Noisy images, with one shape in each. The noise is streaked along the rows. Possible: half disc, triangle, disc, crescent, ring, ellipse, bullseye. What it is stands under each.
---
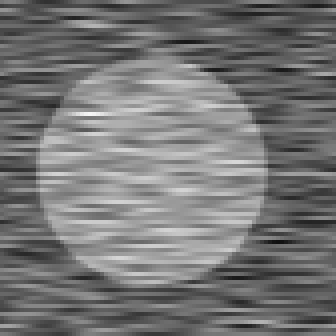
disc
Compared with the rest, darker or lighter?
lighter
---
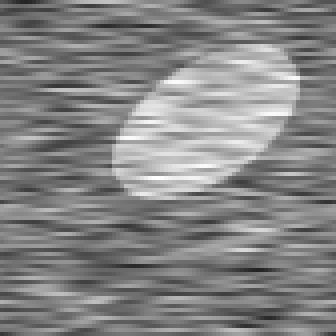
ellipse
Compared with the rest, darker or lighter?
lighter
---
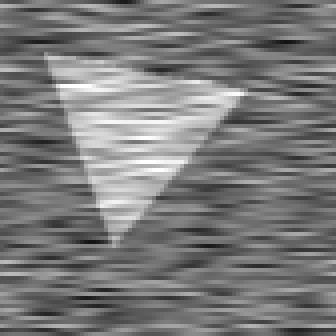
triangle
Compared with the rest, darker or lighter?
lighter
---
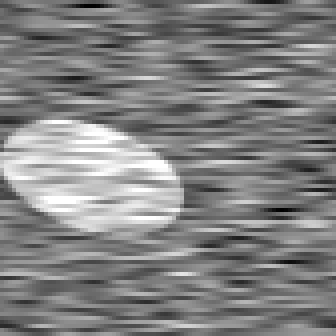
ellipse
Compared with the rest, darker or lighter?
lighter
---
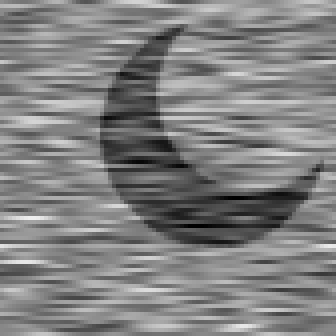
crescent
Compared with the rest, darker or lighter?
darker
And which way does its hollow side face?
up and right
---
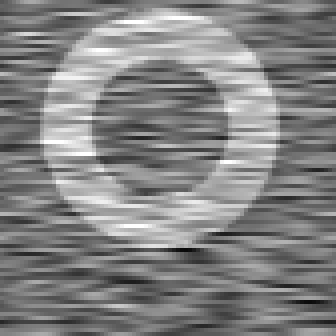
ring
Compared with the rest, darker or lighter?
lighter
